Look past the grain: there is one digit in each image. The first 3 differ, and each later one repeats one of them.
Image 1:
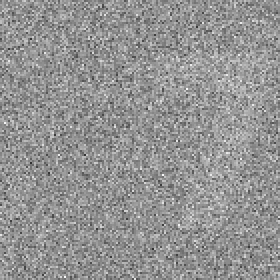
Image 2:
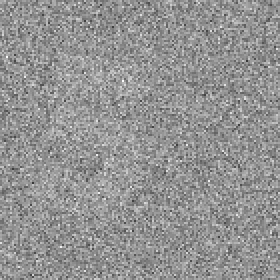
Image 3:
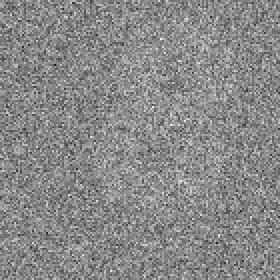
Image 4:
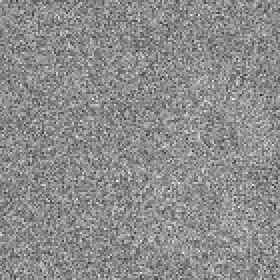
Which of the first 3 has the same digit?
3
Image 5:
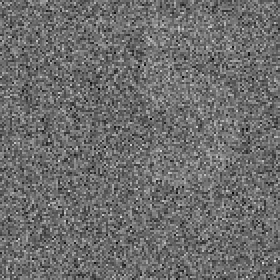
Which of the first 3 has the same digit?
2
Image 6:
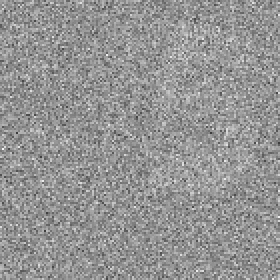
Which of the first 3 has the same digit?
2
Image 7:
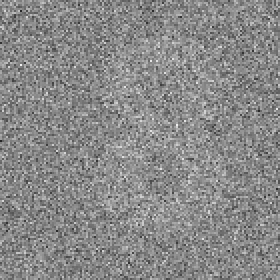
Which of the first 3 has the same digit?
3
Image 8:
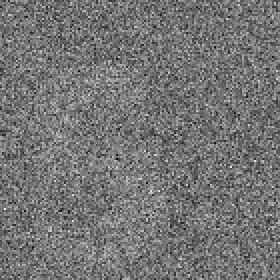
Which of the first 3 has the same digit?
2
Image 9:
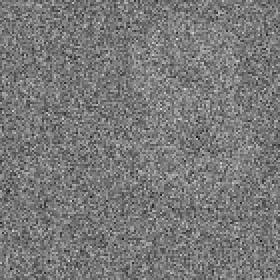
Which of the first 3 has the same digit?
3
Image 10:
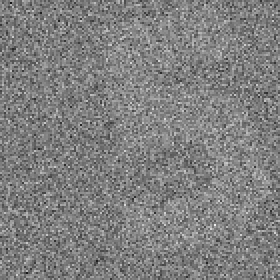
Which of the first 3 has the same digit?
2
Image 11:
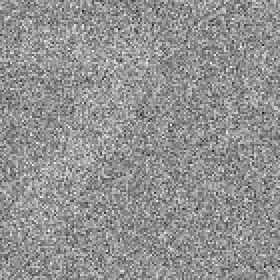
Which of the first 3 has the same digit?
1
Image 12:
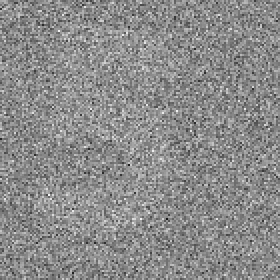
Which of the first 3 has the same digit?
2
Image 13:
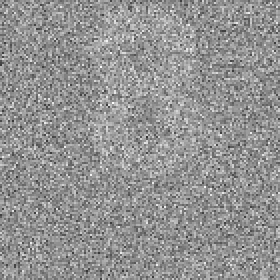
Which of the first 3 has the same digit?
3
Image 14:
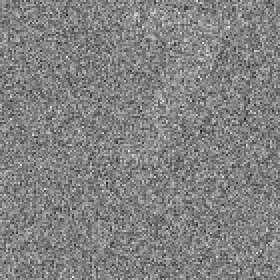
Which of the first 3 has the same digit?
1
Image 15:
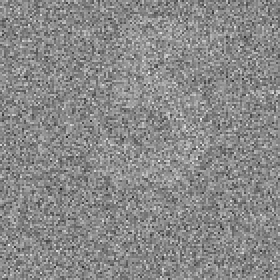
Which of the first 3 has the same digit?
2
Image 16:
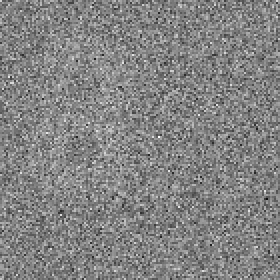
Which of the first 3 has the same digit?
3
